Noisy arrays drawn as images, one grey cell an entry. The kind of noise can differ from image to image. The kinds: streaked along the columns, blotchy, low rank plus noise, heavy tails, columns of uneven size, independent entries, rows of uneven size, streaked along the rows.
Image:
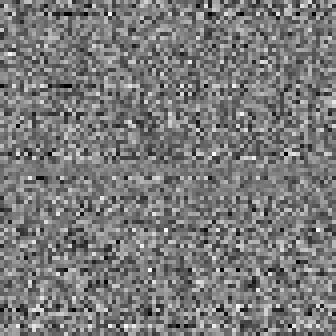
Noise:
rows of uneven size
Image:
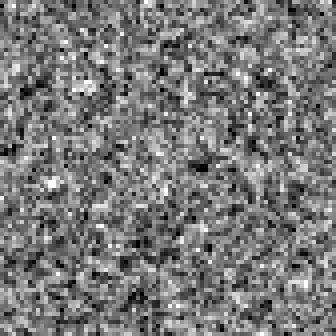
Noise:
blotchy
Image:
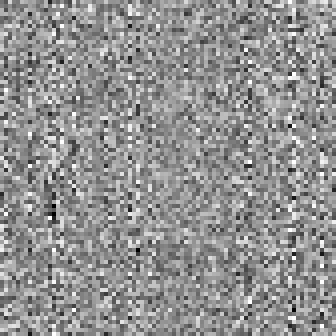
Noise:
columns of uneven size
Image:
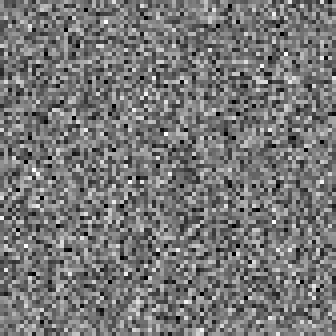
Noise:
independent entries
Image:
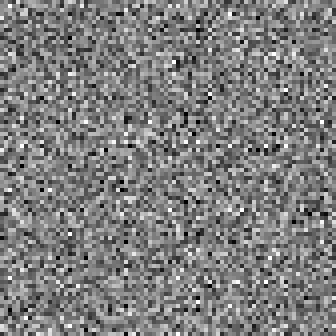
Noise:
low rank plus noise
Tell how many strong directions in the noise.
five to eight
